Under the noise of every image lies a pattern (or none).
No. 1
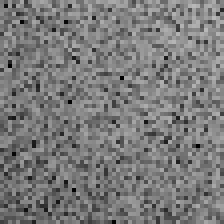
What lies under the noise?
a smooth slope
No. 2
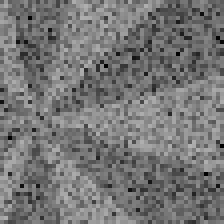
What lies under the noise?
spokes from one point
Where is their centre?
middle left
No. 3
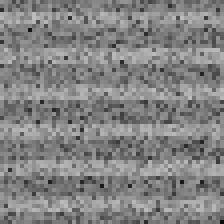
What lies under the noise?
horizontal stripes
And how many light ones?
6
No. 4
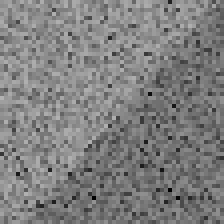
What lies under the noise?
a sharp edge
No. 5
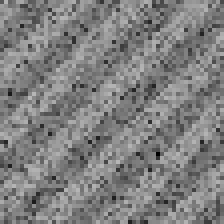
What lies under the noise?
diagonal stripes
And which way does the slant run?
bottom left to top right
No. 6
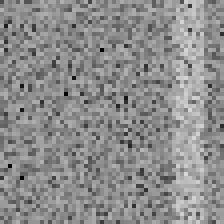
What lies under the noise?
one vertical stripe
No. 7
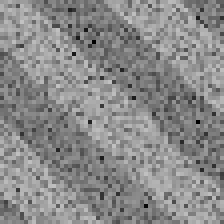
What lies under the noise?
diagonal stripes
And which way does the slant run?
top left to bottom right
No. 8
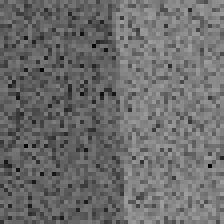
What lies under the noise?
a sharp edge
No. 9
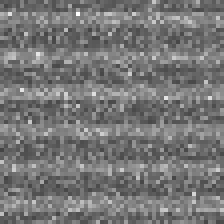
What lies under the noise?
horizontal stripes
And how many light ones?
6
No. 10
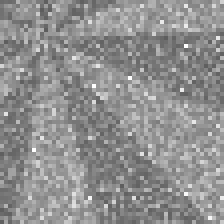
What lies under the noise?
spokes from one point
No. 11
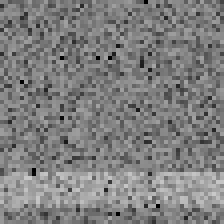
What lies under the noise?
one horizontal stripe
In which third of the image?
bottom
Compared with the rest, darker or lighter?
lighter
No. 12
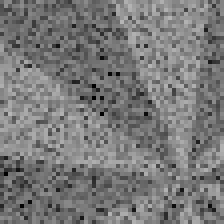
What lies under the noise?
spokes from one point
